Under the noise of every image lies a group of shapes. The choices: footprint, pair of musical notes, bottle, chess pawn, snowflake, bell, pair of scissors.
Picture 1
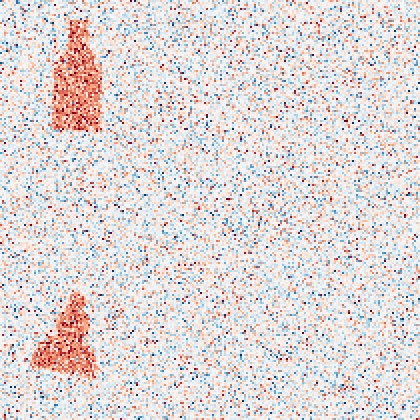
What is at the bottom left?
chess pawn
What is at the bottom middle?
nothing
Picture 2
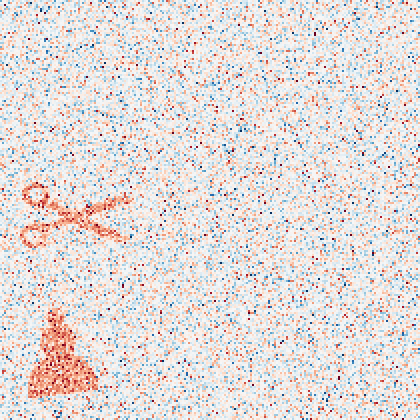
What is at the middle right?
nothing
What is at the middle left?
pair of scissors
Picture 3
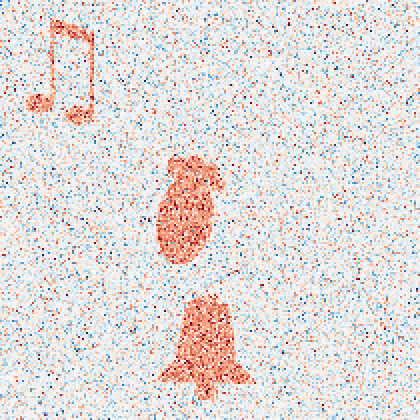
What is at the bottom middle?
bell
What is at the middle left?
nothing
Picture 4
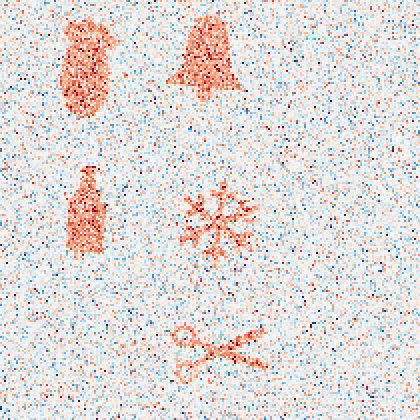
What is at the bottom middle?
pair of scissors
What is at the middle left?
bottle
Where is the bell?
top middle
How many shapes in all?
5
